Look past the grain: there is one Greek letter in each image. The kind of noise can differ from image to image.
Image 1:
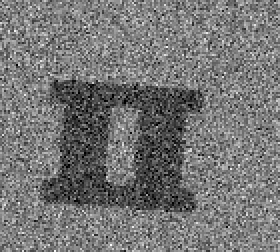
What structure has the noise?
independent entries
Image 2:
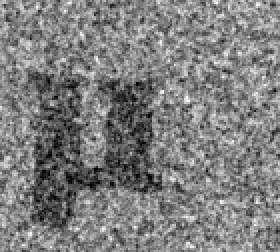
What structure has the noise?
blotchy
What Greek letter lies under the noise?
mu
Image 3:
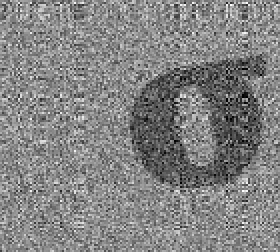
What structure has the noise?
low rank plus noise
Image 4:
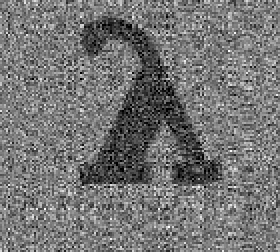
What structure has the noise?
low rank plus noise
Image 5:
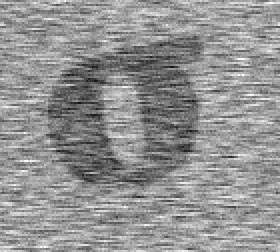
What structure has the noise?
streaked along the rows
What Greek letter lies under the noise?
sigma
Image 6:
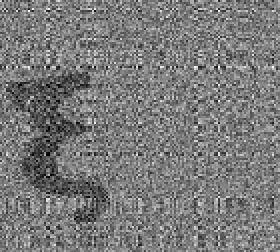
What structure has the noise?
low rank plus noise
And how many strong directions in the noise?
one
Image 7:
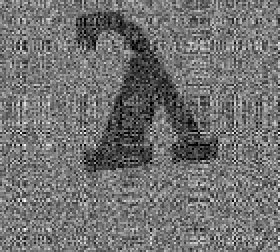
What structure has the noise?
low rank plus noise
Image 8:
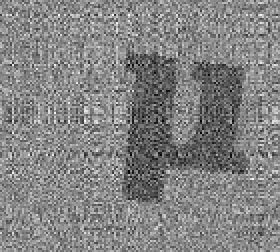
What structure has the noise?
low rank plus noise
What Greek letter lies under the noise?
mu
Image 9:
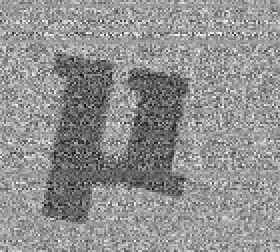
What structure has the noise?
rows of uneven size
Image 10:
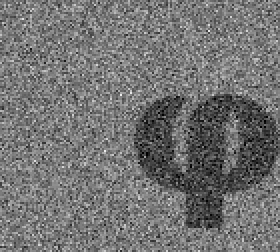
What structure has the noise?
independent entries
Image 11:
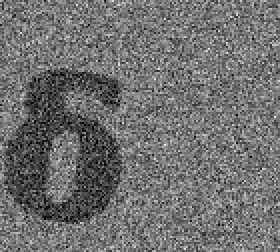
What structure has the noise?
independent entries
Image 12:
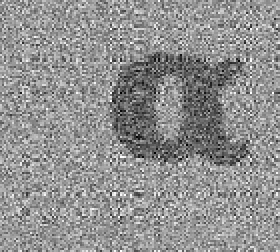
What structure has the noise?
low rank plus noise
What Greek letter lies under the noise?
alpha
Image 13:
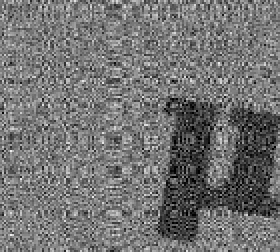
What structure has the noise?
low rank plus noise
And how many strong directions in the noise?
one
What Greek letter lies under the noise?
mu
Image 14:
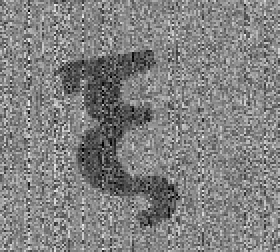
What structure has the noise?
columns of uneven size
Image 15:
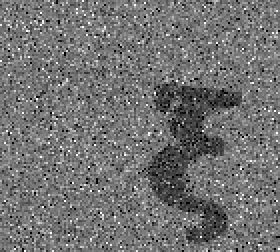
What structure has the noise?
heavy tails
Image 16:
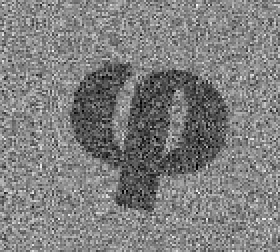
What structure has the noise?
low rank plus noise
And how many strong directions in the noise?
five to eight
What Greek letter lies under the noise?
phi
